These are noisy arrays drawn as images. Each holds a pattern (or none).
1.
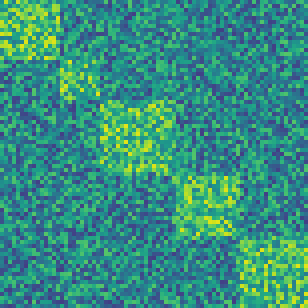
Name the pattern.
blocks along the diagonal
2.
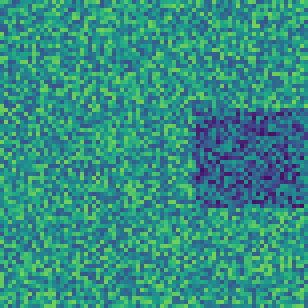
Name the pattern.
one block
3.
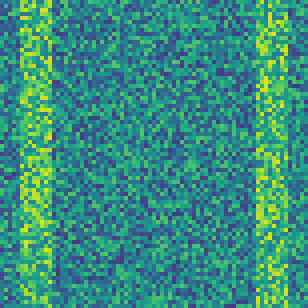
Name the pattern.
bands of columns
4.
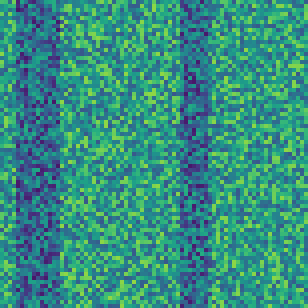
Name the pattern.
bands of columns
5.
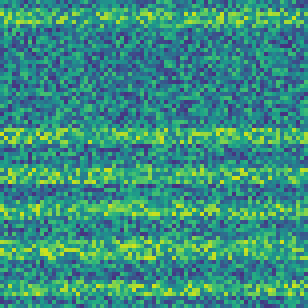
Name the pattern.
bands of rows
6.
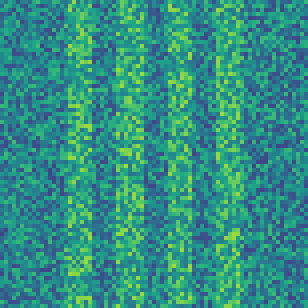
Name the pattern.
bands of columns
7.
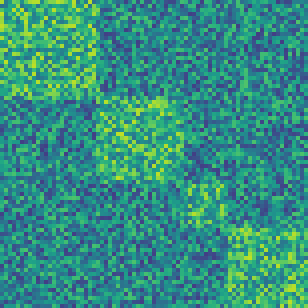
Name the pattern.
blocks along the diagonal
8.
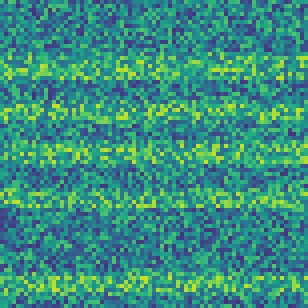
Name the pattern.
bands of rows
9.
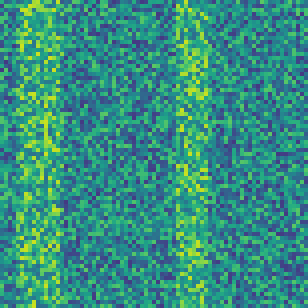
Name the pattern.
bands of columns
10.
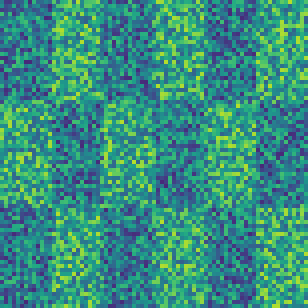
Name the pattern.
a checkerboard
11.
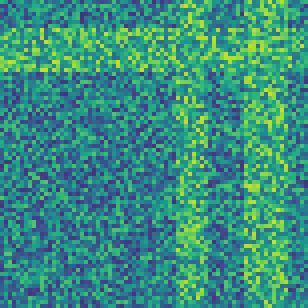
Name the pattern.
bands of rows crossing bands of columns
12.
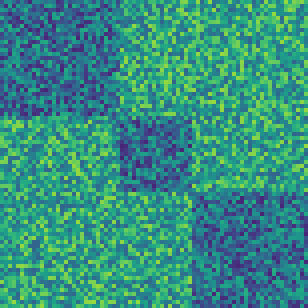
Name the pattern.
blocks along the diagonal
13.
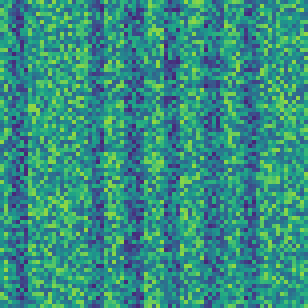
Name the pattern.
bands of columns
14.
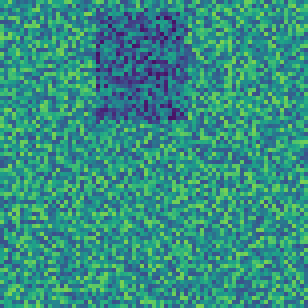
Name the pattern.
one block
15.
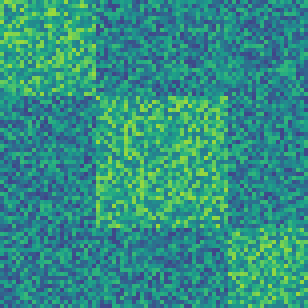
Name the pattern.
blocks along the diagonal
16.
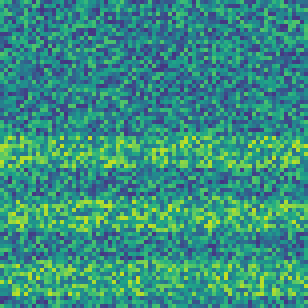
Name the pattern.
bands of rows
